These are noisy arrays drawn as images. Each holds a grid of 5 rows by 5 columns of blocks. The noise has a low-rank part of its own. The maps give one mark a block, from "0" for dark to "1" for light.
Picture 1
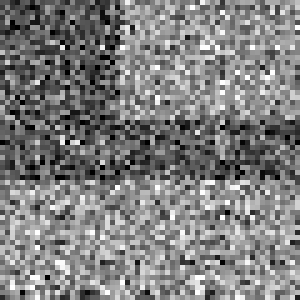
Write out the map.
00111
00111
00000
11111
11111
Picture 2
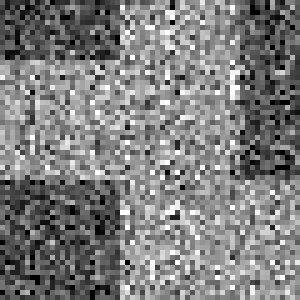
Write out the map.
00110
11110
11110
00111
00111
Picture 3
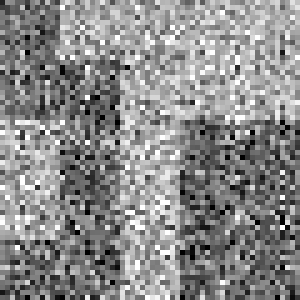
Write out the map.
01111
00111
10100
10100
00100
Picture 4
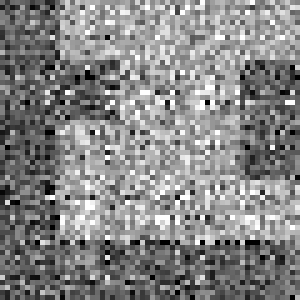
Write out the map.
01111
00110
01110
01111
00000
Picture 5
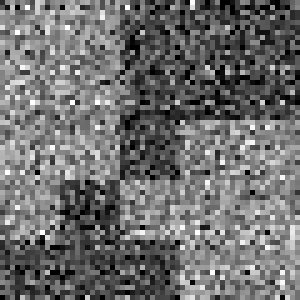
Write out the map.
11000
11000
11011
10111
00011
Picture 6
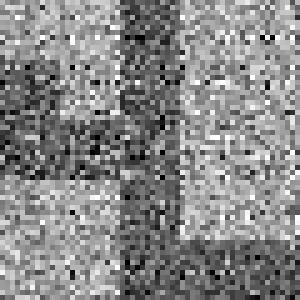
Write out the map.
11011
01011
00011
11011
11000
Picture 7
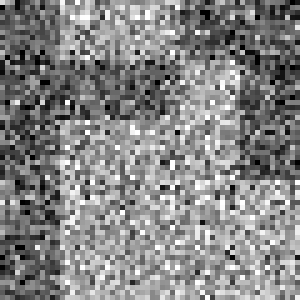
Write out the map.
01100
00010
01110
01111
01111
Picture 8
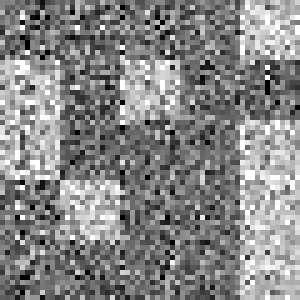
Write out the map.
00001
10100
10001
01001
00001
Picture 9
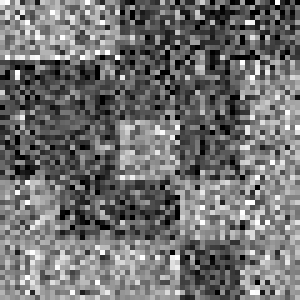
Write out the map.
11000
00001
00101
10011
11101
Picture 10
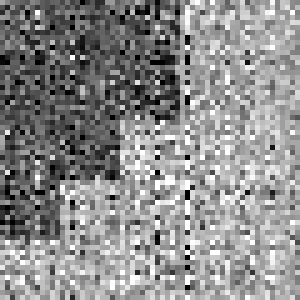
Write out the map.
00011
00011
00111
01111
11111
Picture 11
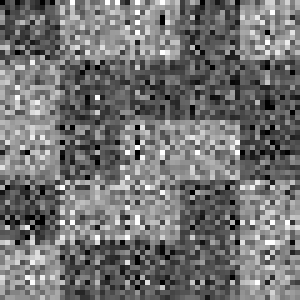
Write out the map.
01101
10000
10110
01101
10001
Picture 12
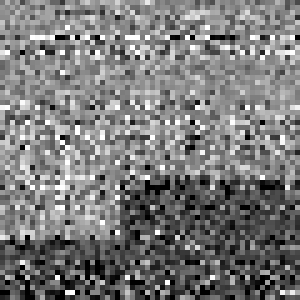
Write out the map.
11111
11111
11111
11000
00000
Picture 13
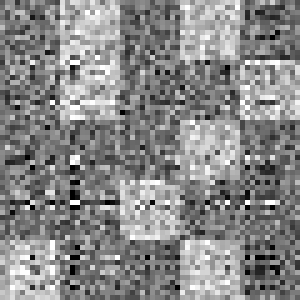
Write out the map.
01010
01001
00010
00100
10010
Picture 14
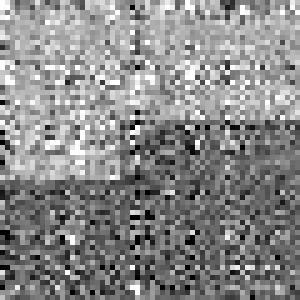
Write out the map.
11111
11111
11000
00000
00000
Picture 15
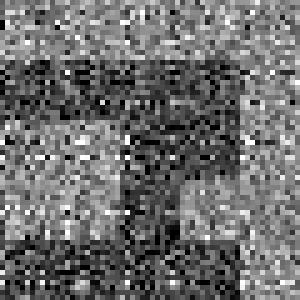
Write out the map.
11111
00001
11001
11011
00001
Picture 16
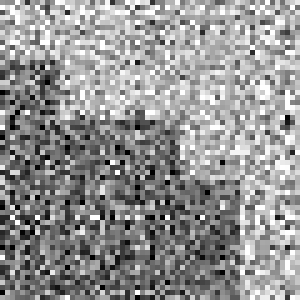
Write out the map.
11111
01111
00011
00001
00001
